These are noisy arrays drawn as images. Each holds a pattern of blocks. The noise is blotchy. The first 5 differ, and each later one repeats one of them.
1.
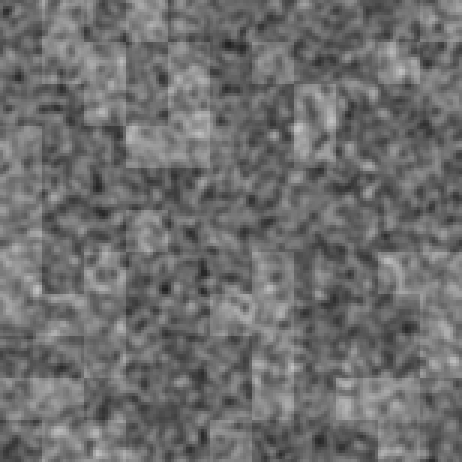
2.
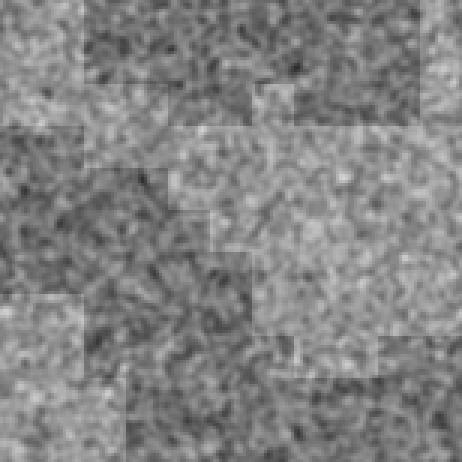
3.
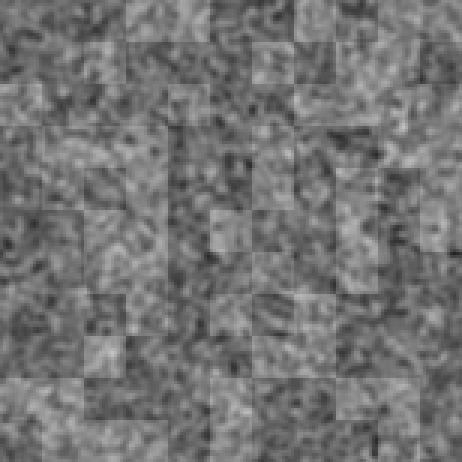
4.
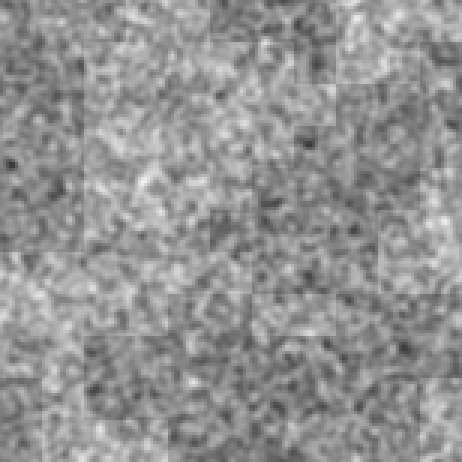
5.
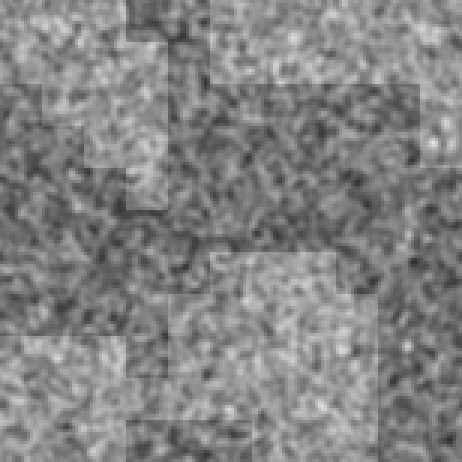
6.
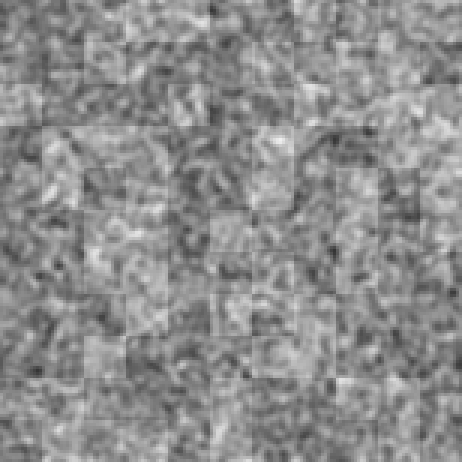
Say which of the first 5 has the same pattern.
3
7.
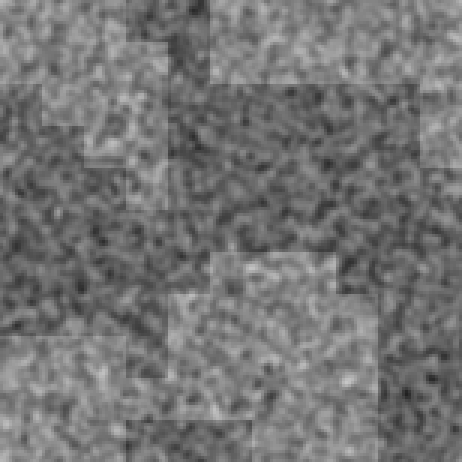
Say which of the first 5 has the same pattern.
5
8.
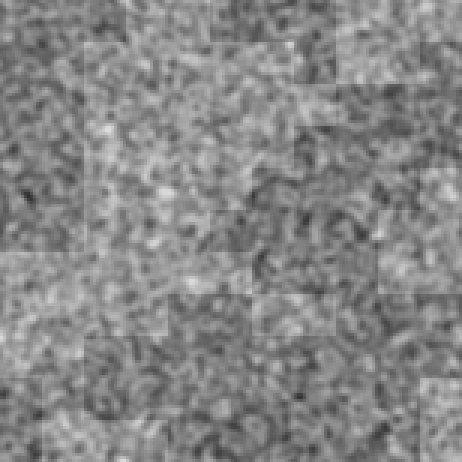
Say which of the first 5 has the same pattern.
4
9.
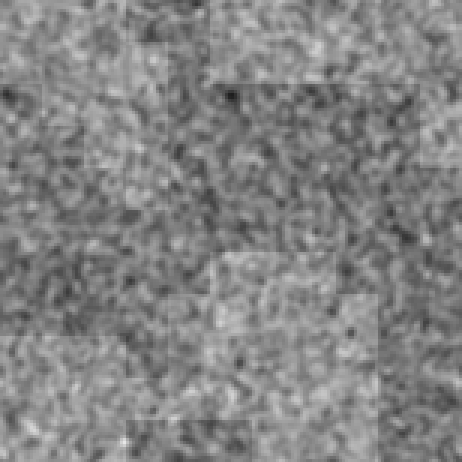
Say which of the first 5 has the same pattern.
5
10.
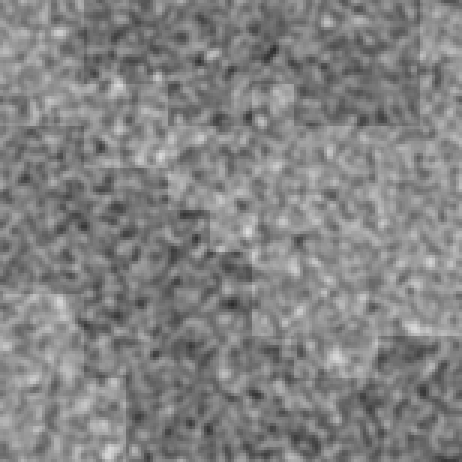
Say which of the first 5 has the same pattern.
2
